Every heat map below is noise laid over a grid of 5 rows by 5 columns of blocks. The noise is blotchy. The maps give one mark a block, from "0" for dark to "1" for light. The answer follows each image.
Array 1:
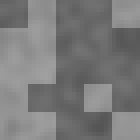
01001
11000
11000
10010
11001
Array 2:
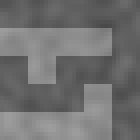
00000
11110
01000
00010
11110
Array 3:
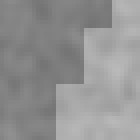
00001
00011
00011
00111
00111
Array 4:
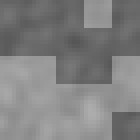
00010
00000
11001
11111
11110
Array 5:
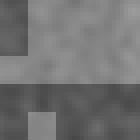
01111
01111
11111
00000
01000
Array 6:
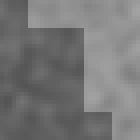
01111
00011
00011
00011
00001
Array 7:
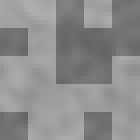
11010
01000
11001
11111
01101
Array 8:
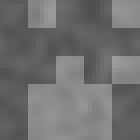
01001
00000
00101
01110
01110
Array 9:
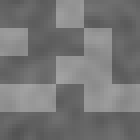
00100
10010
00110
11011
00000
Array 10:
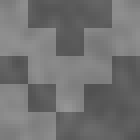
10001
11011
01110
10100
11000
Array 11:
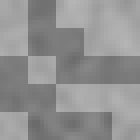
10111
10011
01000
00111
10001
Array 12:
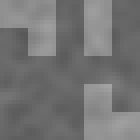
11010
01010
00000
00010
00011
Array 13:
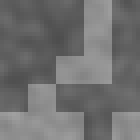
00010
00010
00110
01000
11101
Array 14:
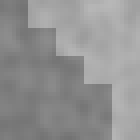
01111
00111
00011
00001
00001
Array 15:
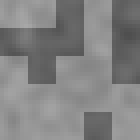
11010
00010
10110
11111
11101
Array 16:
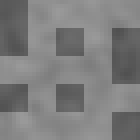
01111
01010
11110
01011
11110
